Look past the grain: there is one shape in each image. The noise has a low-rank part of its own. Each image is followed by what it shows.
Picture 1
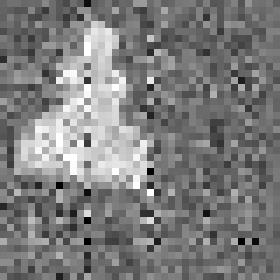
chess pawn
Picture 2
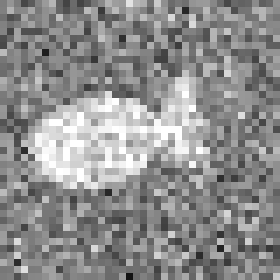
fish
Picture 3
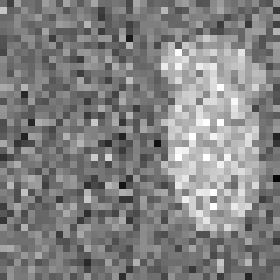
footprint
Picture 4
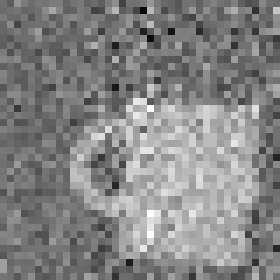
cup
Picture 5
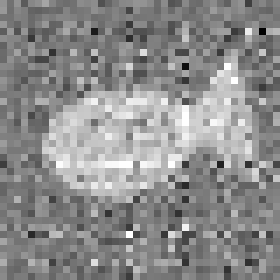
fish
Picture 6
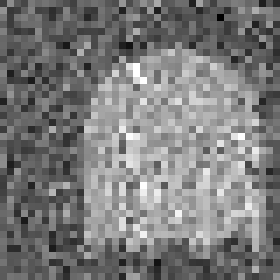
ghost
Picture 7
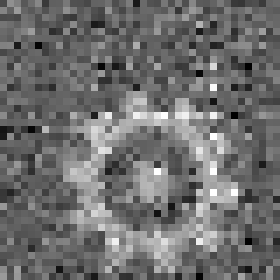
gear
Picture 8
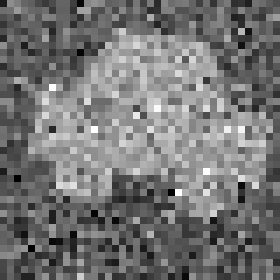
car
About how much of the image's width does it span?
nearly all
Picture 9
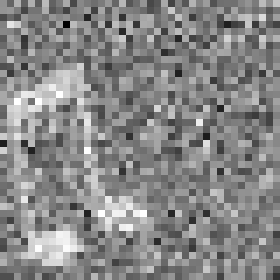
pair of musical notes
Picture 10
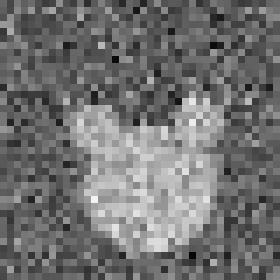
bear's head
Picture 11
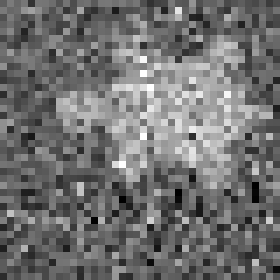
turtle
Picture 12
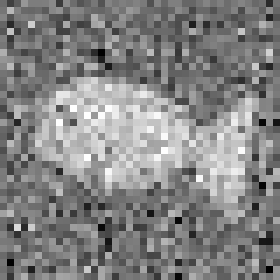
fish
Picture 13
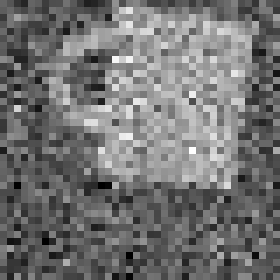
cup
